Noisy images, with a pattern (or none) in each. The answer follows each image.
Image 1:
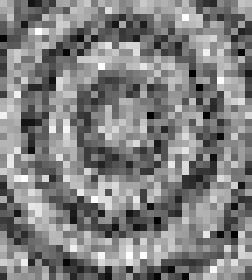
rings round one point
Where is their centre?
centre
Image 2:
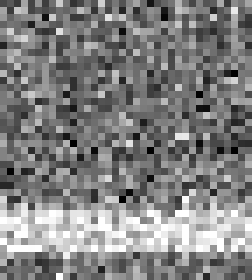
one horizontal stripe
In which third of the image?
bottom
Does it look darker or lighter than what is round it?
lighter
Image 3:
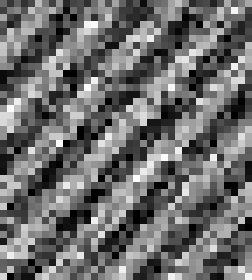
diagonal stripes
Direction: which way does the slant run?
bottom left to top right
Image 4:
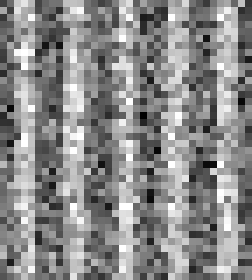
vertical stripes
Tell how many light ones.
5
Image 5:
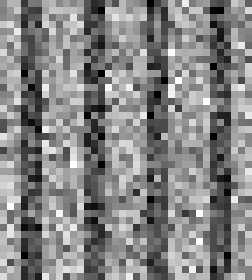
vertical stripes
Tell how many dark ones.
4
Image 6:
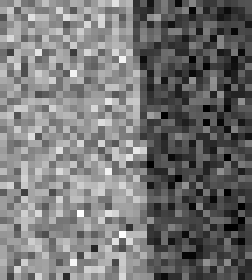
a sharp edge
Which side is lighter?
left
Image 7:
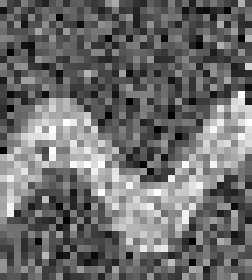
a wavy band
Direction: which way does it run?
left to right
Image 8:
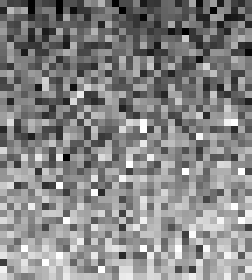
a smooth slope
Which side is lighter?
bottom
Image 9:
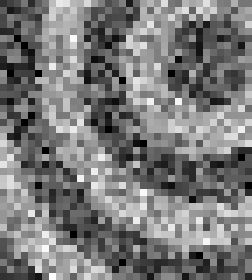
rings round one point
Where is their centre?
top right
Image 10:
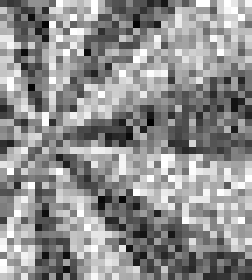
spokes from one point
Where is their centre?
middle left
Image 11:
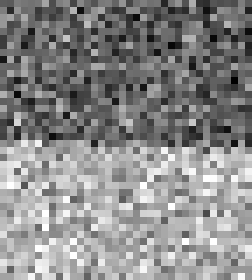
a sharp edge
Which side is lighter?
bottom
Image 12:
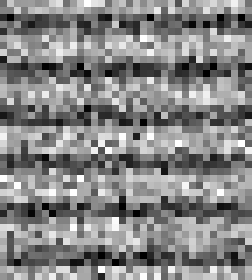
horizontal stripes
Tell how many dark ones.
6
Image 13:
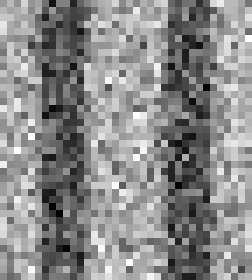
vertical stripes
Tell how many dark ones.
2
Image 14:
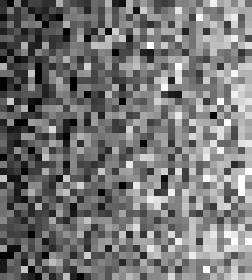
a smooth slope
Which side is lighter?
right
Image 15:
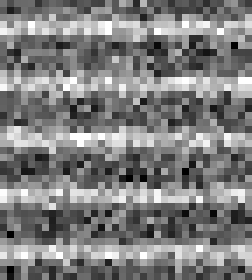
horizontal stripes
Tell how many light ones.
5
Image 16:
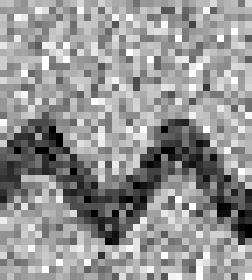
a wavy band
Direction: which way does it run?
left to right
